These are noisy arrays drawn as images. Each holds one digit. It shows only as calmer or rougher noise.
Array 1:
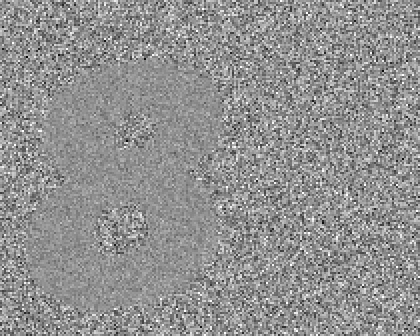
calm 8
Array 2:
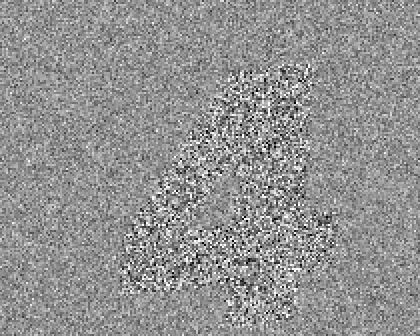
rough 4
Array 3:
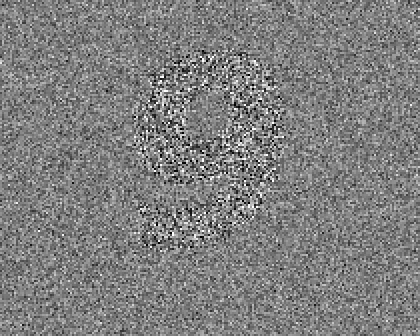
rough 9
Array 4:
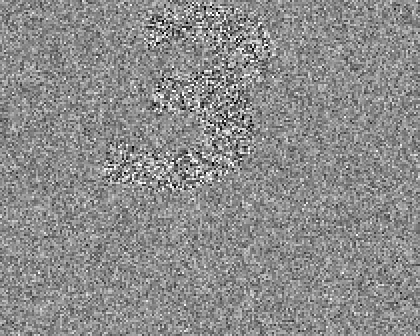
rough 3
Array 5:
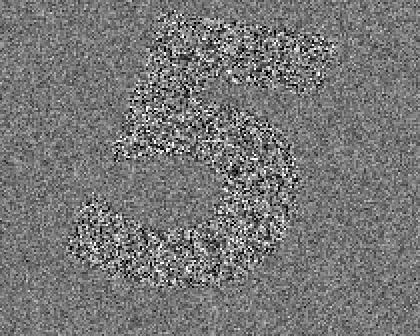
rough 5
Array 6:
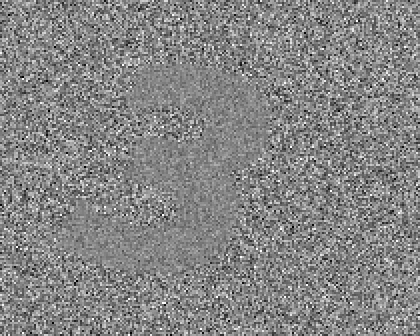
calm 3
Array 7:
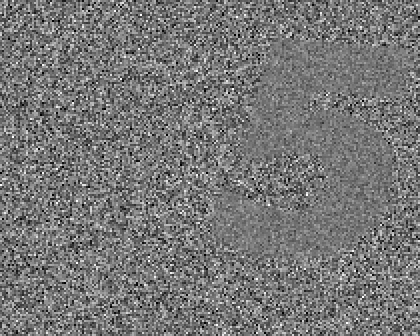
calm 5
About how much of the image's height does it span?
two thirds
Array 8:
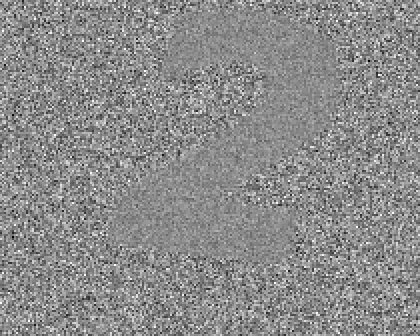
calm 2
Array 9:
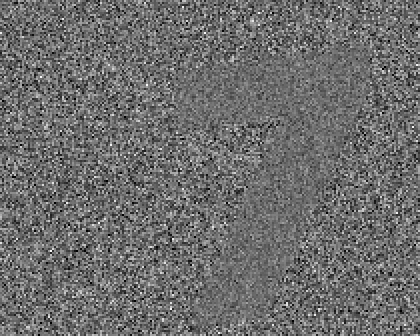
calm 7
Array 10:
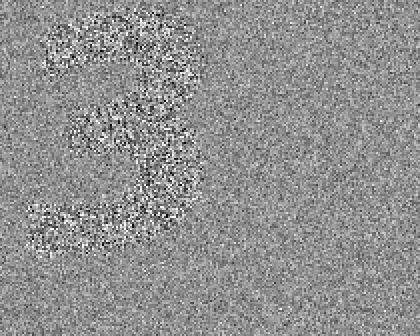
rough 3
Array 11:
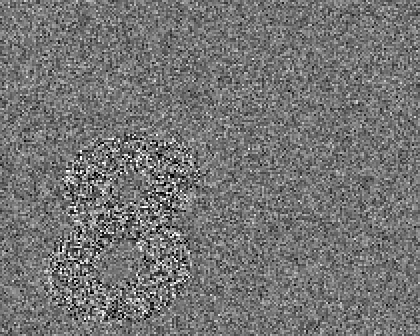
rough 8
